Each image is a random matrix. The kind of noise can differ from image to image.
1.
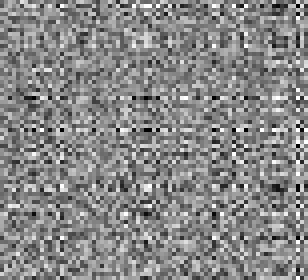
low rank plus noise
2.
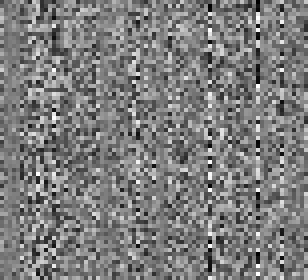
columns of uneven size
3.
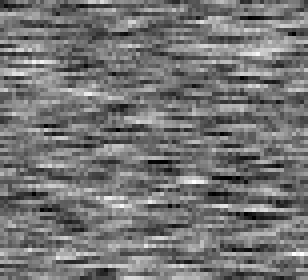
streaked along the rows
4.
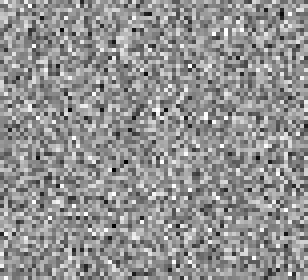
independent entries
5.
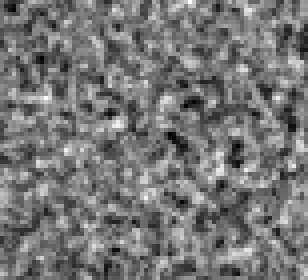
blotchy
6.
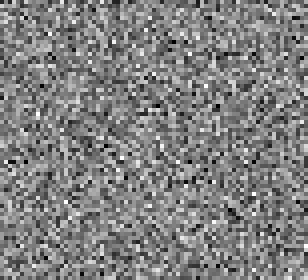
independent entries
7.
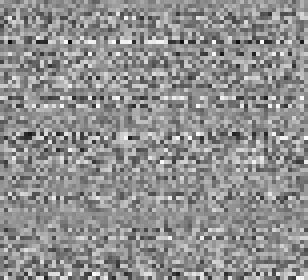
rows of uneven size
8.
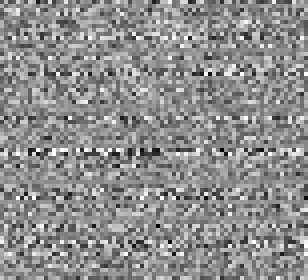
rows of uneven size
